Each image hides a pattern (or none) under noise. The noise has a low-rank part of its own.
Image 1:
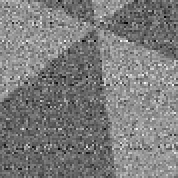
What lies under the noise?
spokes from one point
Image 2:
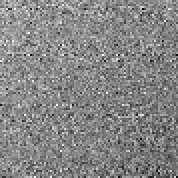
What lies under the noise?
a smooth slope
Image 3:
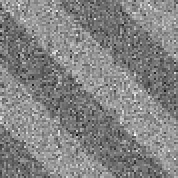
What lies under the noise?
diagonal stripes
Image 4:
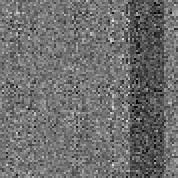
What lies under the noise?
one vertical stripe
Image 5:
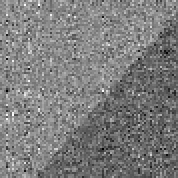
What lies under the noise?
a sharp edge
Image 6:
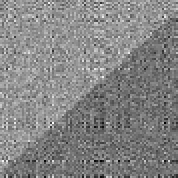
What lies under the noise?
a sharp edge
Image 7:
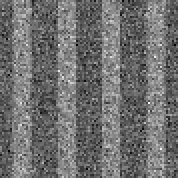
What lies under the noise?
vertical stripes
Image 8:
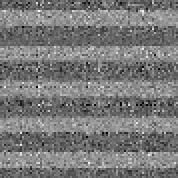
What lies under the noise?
horizontal stripes
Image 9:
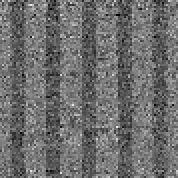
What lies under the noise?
vertical stripes
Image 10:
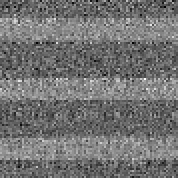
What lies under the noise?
horizontal stripes
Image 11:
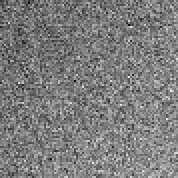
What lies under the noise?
a smooth slope
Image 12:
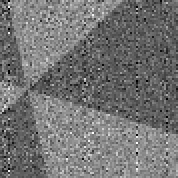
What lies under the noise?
spokes from one point
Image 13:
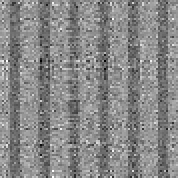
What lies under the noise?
vertical stripes
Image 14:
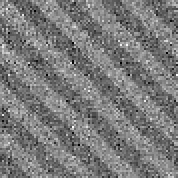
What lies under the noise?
diagonal stripes
